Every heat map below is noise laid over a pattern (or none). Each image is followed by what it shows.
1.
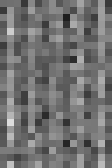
vertical stripes
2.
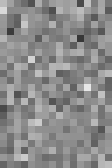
only noise
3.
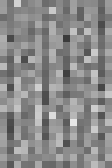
vertical stripes
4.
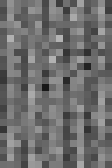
vertical stripes
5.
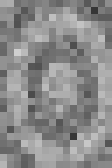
rings round one point
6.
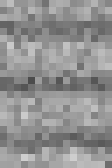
horizontal stripes
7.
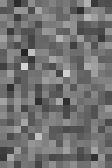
only noise
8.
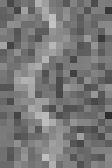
a wavy band
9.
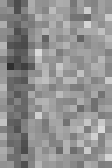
one vertical stripe
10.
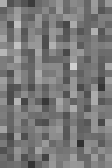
vertical stripes
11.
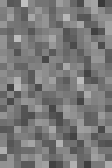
diagonal stripes
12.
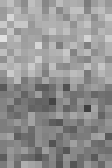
a sharp edge
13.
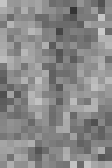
spokes from one point
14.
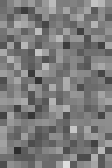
only noise
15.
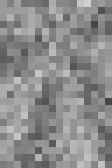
spokes from one point
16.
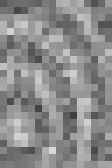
rings round one point
